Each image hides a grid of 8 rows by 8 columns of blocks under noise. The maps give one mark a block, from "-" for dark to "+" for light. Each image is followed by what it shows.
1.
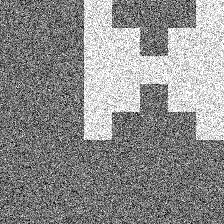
- - - + - - - +
- - - + + - + +
- - - + + + + +
- - - + + - + +
- - - + - - - +
- - - - - - - -
- - - - - - - -
- - - - - - - -
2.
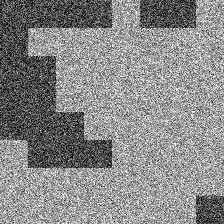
- - - - + - - +
- + + + + + + +
- - + + + + + +
- - + + + + + +
- - - + + + + +
+ - - - + + + +
+ + + + + + + +
+ + + + + + + -
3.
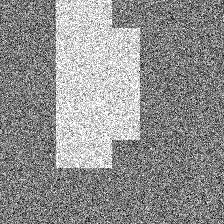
- - + + - - - -
- - + + + - - -
- - + + + - - -
- - + + + - - -
- - + + + - - -
- - + + - - - -
- - - - - - - -
- - - - - - - -
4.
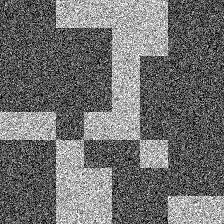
- - + + + + - -
- - - - + + - -
- - - - + - - -
- - - - + - - -
+ + - + + - - -
- - + - - + - -
- - + + - - - -
- - + + - - + +
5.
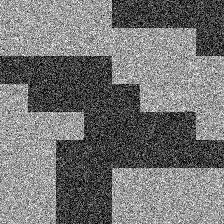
+ + + + - - - -
+ + + + + + + -
- - - - + + + +
+ - - - - + + +
+ + + - - - - +
+ + - - - - - -
+ + - - + + + +
+ + - - + + + +
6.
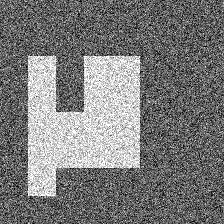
- - - - - - - -
- - - - - - - -
- + - + + - - -
- + - + + - - -
- + + + + - - -
- + + + + - - -
- + - - - - - -
- - - - - - - -
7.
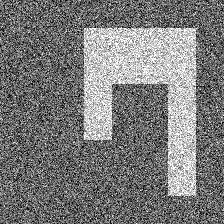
- - - - - - - -
- - - + + + + -
- - - + + + + -
- - - + - - + -
- - - + - - + -
- - - - - - + -
- - - - - - + -
- - - - - - - -
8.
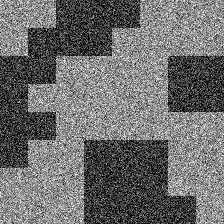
+ + - - - + + +
+ - - - + + + +
- - + + + + - -
- + + + + + - -
- - + + + + + +
- + + - - - + +
+ + + - - - + +
+ + + - - - - +
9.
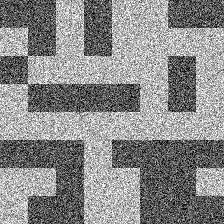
- - + - + + - -
+ - + - + + + +
- + + + + + - +
+ - - - - + - +
+ + + + + + + +
- - - + - - - -
+ + - + + - - +
+ - - + + - - -
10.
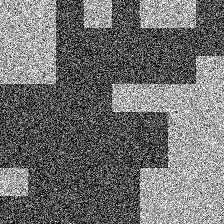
+ + - + - + + -
+ + - - - - - -
+ + - - - - - +
- - - - + + + +
- - - - - - + +
- - - - - - + +
+ - - - - + + +
- - - - - + + +
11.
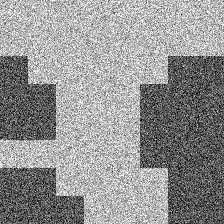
+ + + + + + + +
+ + + + + + + +
- + + + + + - -
- - + + + - - -
- - + + + - - -
+ + + + + - - -
- - + + + + - -
- - - + + + - -
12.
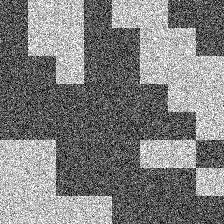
- + + - + + - -
- + + - - + + -
- - + - - + + +
- - - - - - + +
- - - - - - - +
+ + - - - + + -
+ + - - - - - +
+ + + + - - - -
